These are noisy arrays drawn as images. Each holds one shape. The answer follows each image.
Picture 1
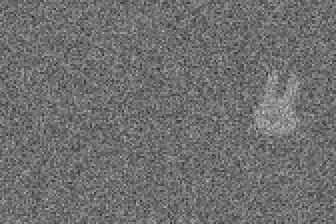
rabbit's head
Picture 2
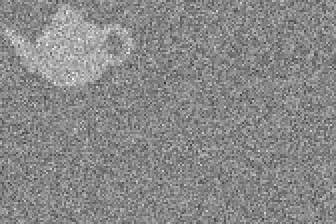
teapot
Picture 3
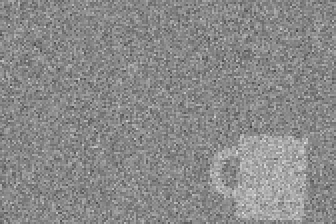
cup
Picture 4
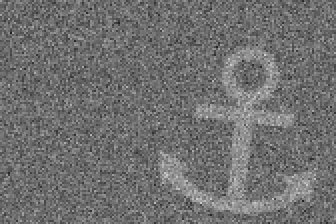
anchor
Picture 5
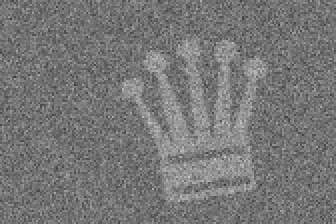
chess queen
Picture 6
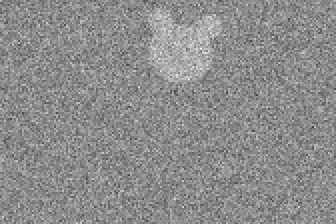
bear's head
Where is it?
top middle
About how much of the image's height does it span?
a third
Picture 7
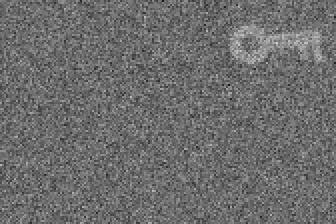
key
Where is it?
top right
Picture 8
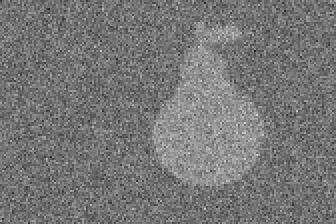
pear
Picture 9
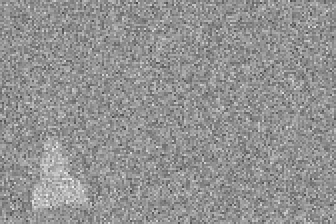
chess pawn
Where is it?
bottom left
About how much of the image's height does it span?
a third
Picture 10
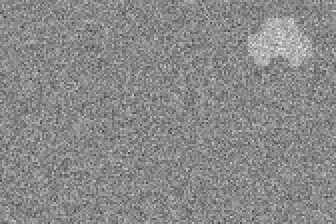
car
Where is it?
top right
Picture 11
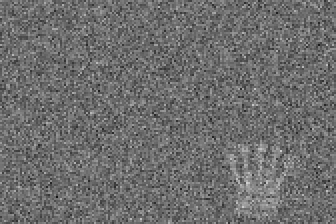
chess queen
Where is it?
bottom right
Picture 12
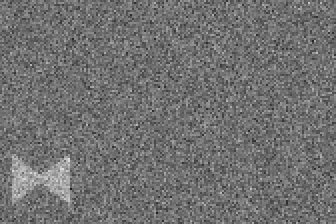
bow tie
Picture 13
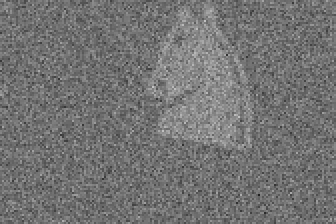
chess knight
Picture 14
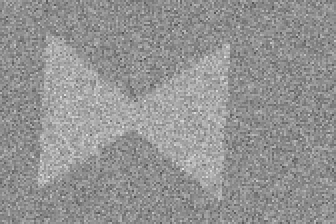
bow tie
